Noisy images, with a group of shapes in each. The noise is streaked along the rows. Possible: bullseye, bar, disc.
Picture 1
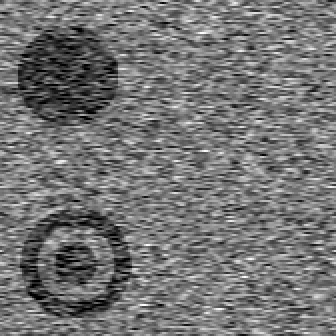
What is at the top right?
nothing
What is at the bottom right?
nothing
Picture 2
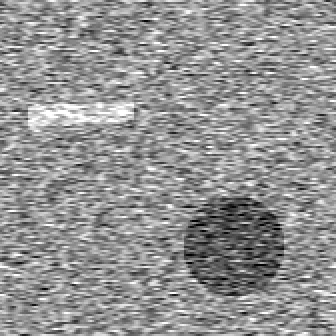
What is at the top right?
nothing
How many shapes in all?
2
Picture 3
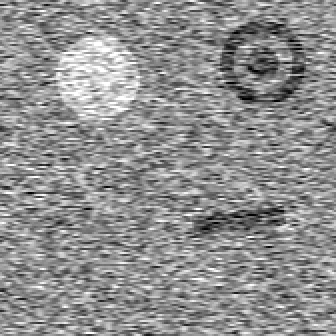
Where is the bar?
bottom right
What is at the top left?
disc
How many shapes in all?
3
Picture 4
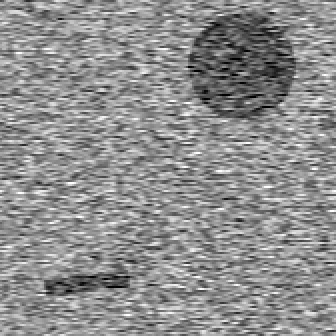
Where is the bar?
bottom left
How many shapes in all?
2
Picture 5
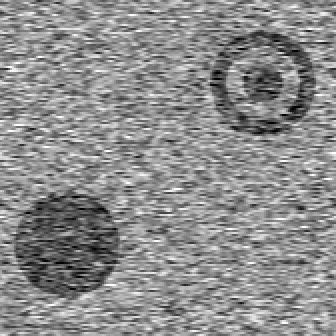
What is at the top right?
bullseye
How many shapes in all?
2
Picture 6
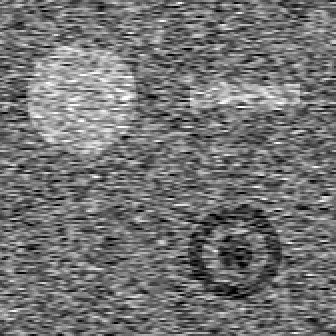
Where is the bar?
top right
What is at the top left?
disc
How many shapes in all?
3
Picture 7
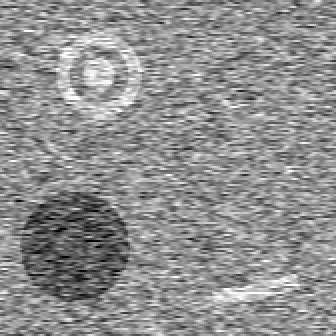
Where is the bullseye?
top left
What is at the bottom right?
bar
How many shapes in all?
3
